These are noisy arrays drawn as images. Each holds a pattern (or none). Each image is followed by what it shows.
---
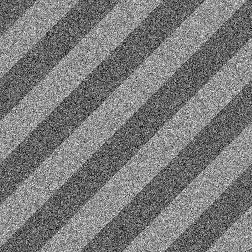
diagonal stripes
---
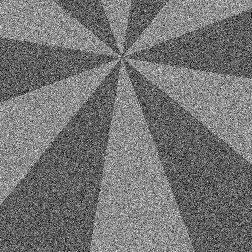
spokes from one point
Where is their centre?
top middle
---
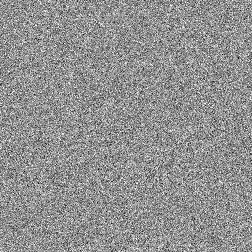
only noise
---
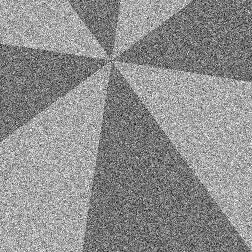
spokes from one point
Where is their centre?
top middle
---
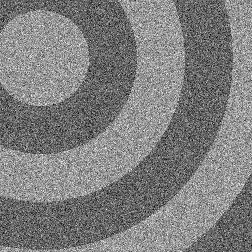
rings round one point
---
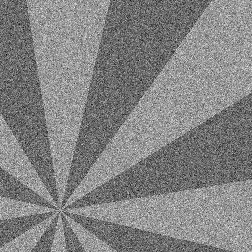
spokes from one point
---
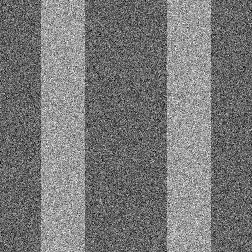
vertical stripes
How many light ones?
2
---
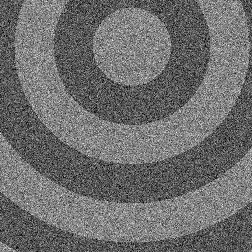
rings round one point
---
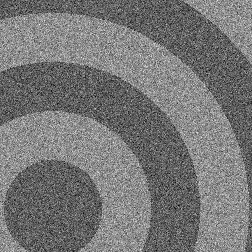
rings round one point
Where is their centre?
bottom left
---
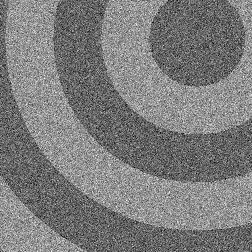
rings round one point
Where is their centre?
top right
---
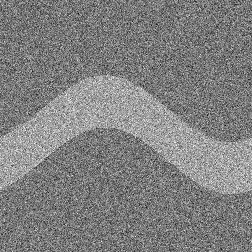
a wavy band
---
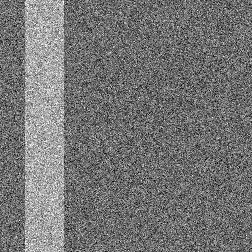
one vertical stripe
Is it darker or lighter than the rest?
lighter
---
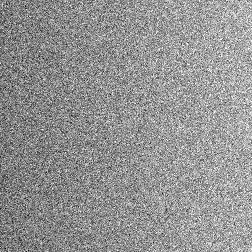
a smooth slope
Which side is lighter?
right
